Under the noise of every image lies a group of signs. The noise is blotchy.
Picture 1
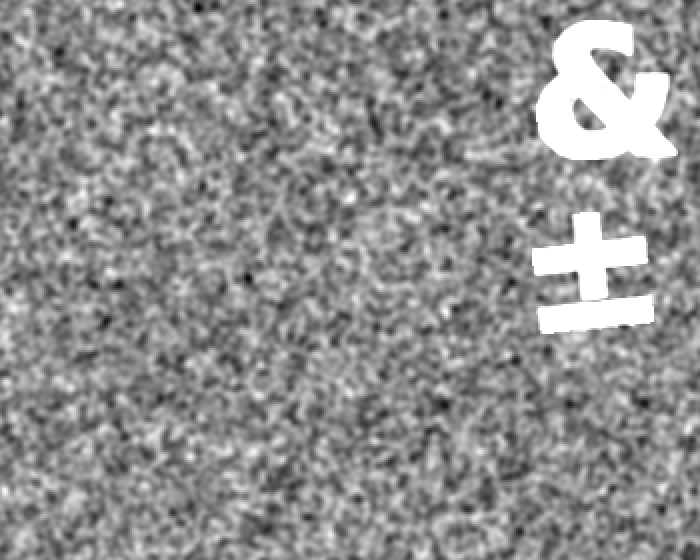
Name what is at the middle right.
plus-minus sign
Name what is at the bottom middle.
nothing
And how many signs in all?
2
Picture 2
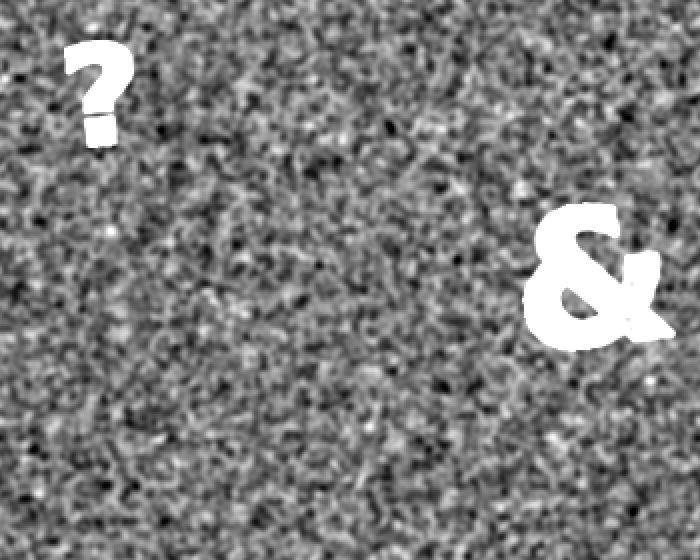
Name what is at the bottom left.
nothing
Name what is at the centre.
nothing
